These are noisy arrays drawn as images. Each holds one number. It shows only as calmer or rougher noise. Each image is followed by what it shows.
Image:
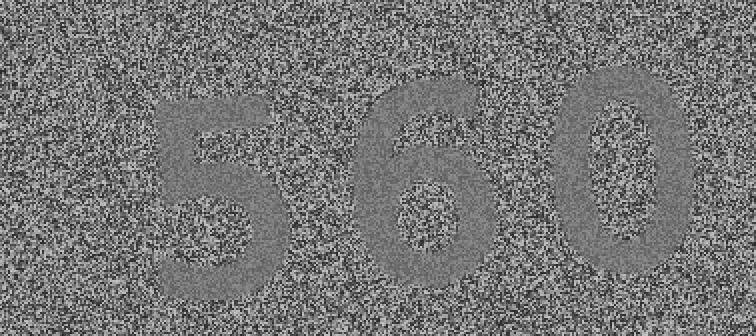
560
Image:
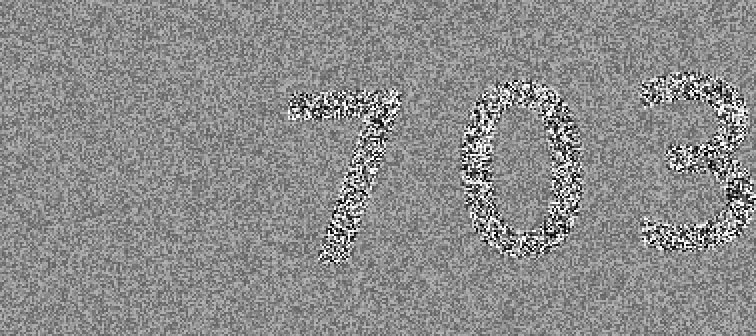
703
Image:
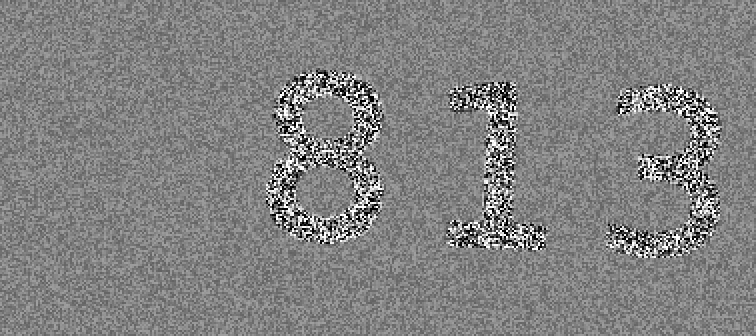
813
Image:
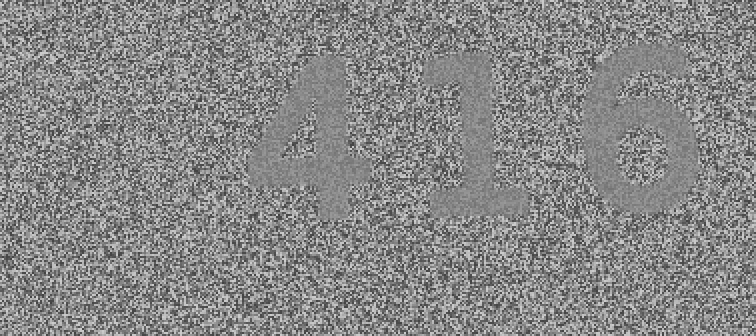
416
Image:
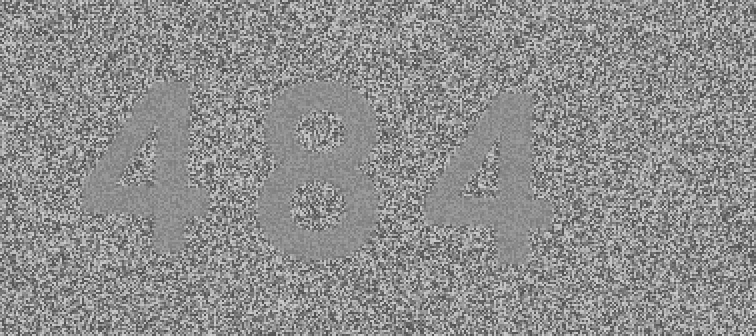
484
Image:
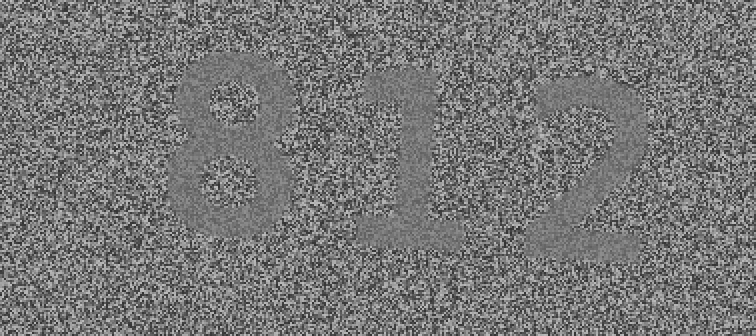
812
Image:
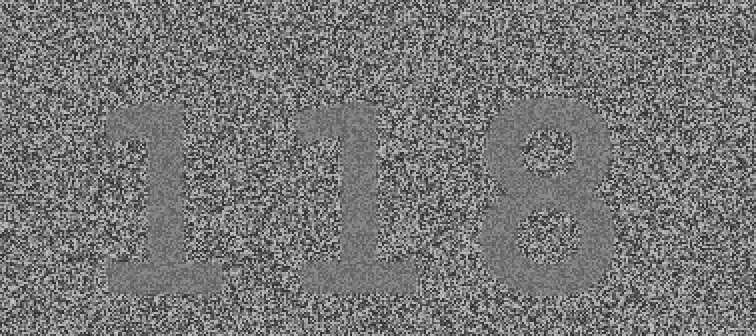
118
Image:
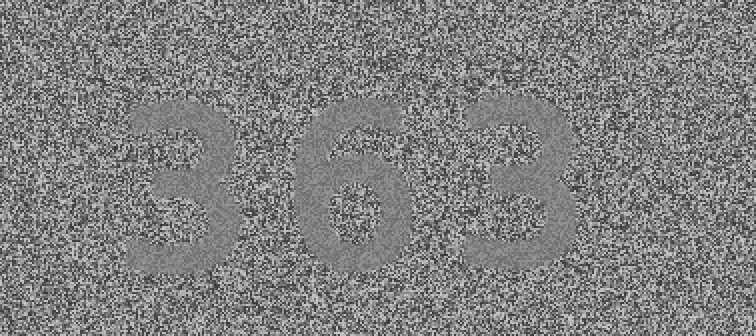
363
